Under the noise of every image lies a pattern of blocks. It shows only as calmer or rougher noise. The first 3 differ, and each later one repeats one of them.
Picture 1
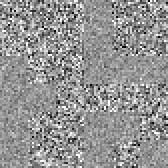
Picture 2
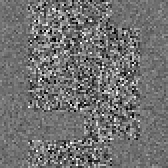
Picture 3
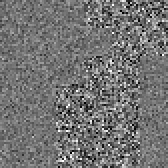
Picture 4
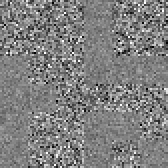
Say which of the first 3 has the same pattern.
1
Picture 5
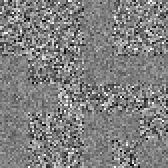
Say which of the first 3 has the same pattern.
1
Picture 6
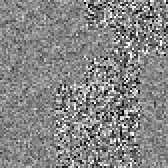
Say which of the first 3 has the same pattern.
3
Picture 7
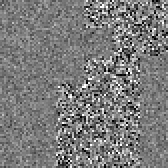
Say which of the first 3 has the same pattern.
3
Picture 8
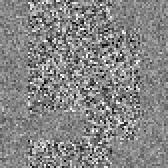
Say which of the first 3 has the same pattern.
2
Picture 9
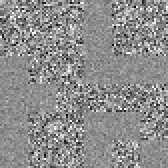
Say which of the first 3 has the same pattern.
1
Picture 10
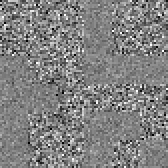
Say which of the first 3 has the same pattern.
1
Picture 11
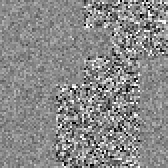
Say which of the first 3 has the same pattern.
3
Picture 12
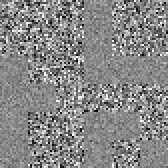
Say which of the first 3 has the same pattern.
1
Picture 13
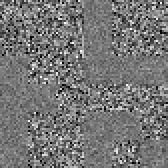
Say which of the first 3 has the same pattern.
1
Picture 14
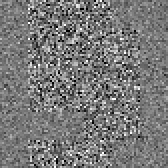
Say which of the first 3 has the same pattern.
2
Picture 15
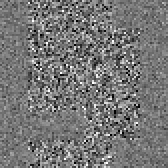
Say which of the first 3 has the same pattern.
2
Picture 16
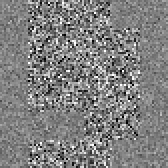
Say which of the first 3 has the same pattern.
2
